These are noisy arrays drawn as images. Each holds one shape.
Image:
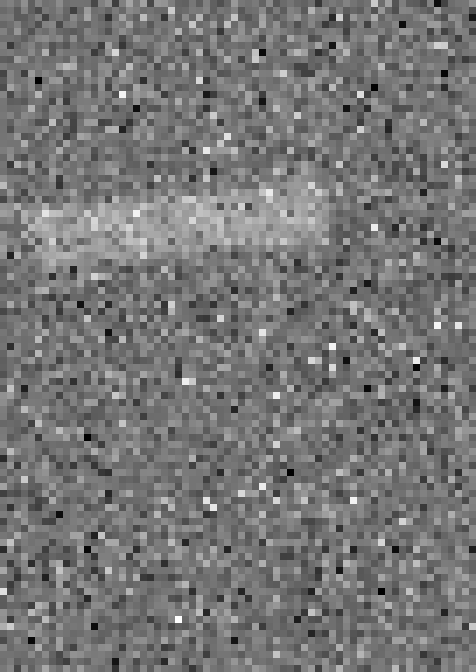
light bar
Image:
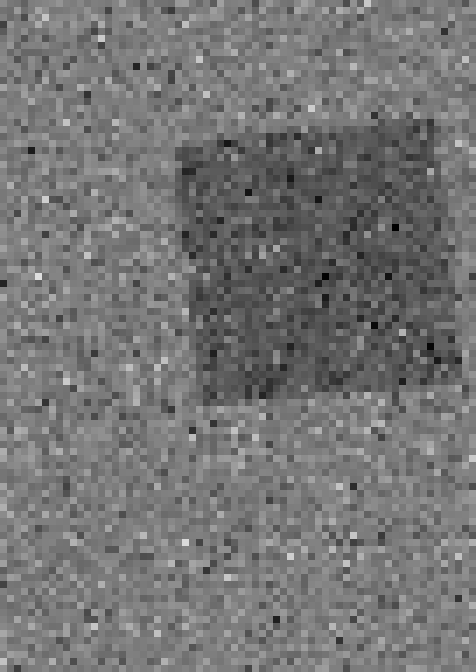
dark square
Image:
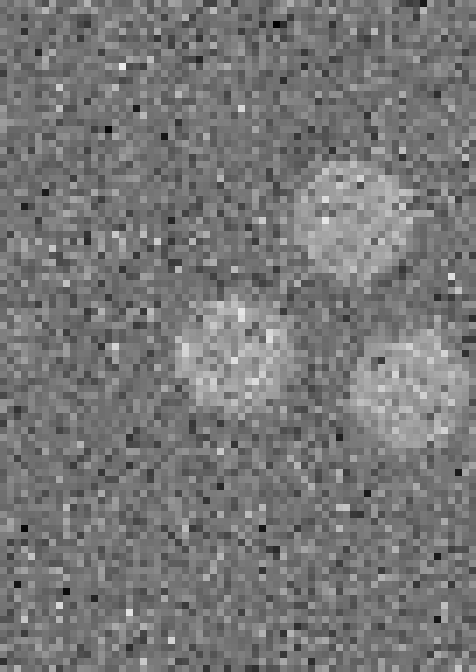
light three dots
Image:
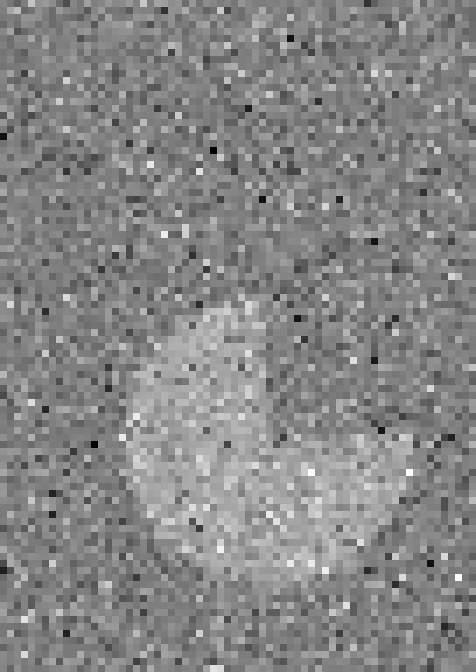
light disc with a wedge cut out
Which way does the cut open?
up and right
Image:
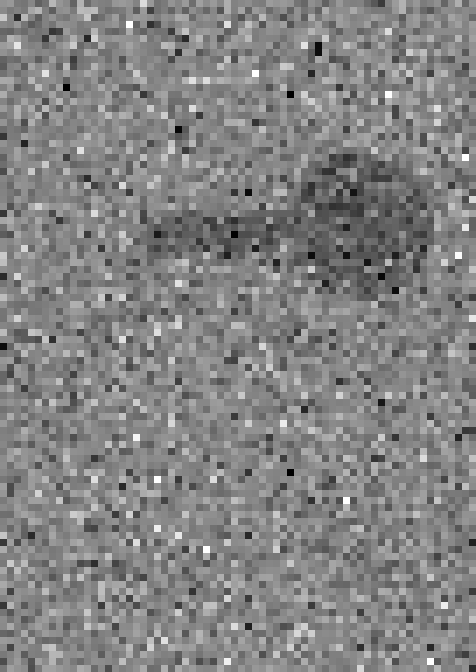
dark lollipop
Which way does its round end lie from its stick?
right
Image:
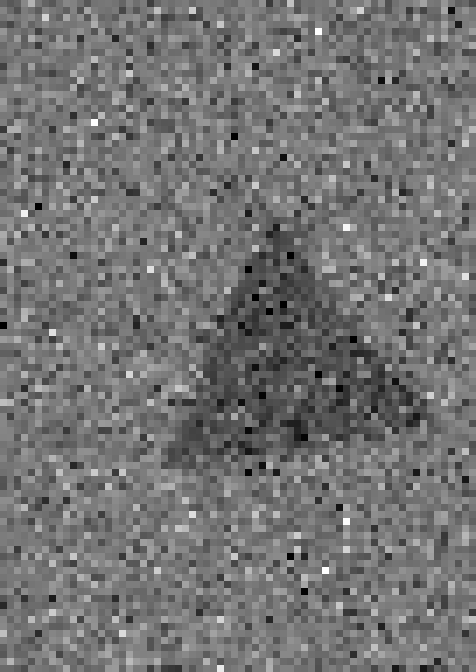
dark triangle
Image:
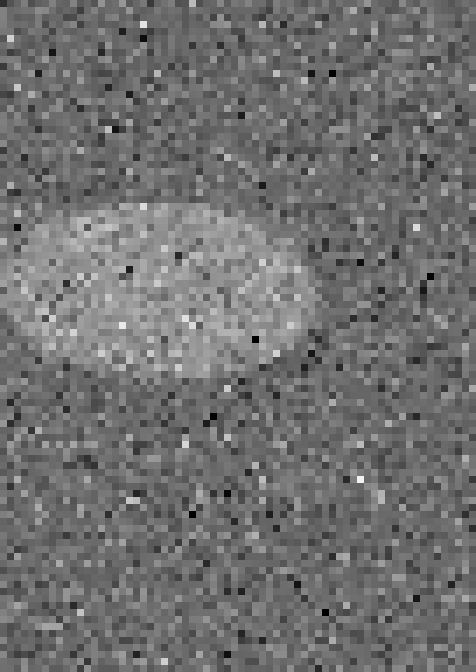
light ellipse
